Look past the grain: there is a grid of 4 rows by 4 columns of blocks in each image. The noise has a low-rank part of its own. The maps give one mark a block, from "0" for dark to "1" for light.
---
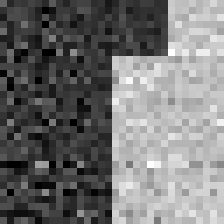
0 0 0 1
0 0 1 1
0 0 1 1
0 0 1 1
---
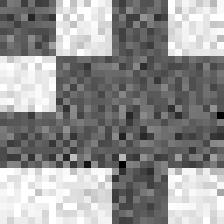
0 1 0 1
1 0 0 0
0 0 0 0
1 1 0 1
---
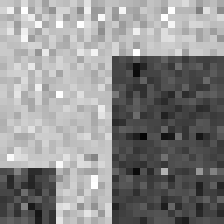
1 1 1 1
1 1 0 0
1 1 0 0
0 1 0 0
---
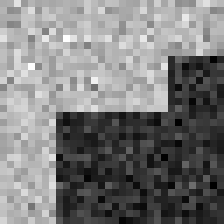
1 1 1 1
1 1 1 0
1 0 0 0
1 0 0 0
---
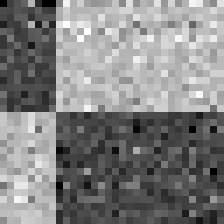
0 1 1 1
0 1 1 1
1 0 0 0
1 0 0 0
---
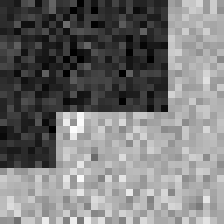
0 0 0 1
0 0 0 1
0 1 1 1
1 1 1 1
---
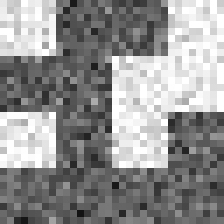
1 0 0 1
0 0 1 1
1 0 1 0
0 0 0 0
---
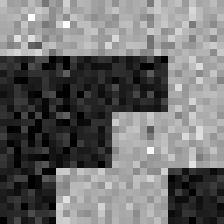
1 1 1 1
0 0 0 1
0 0 1 1
0 1 1 0
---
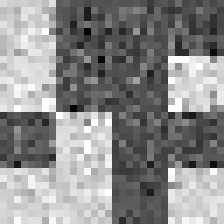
1 0 0 0
1 0 0 1
0 1 0 0
1 1 0 1
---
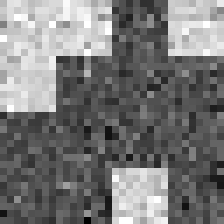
1 1 0 1
1 0 0 0
0 0 0 0
0 0 1 0
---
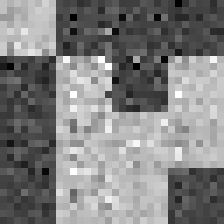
1 0 0 0
0 1 0 1
0 1 1 1
0 1 1 0
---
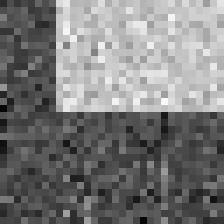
0 1 1 1
0 1 1 1
0 0 0 0
0 0 0 0
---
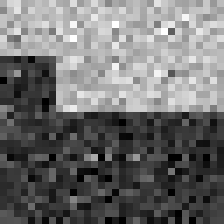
1 1 1 1
0 1 1 1
0 0 0 0
0 0 0 0
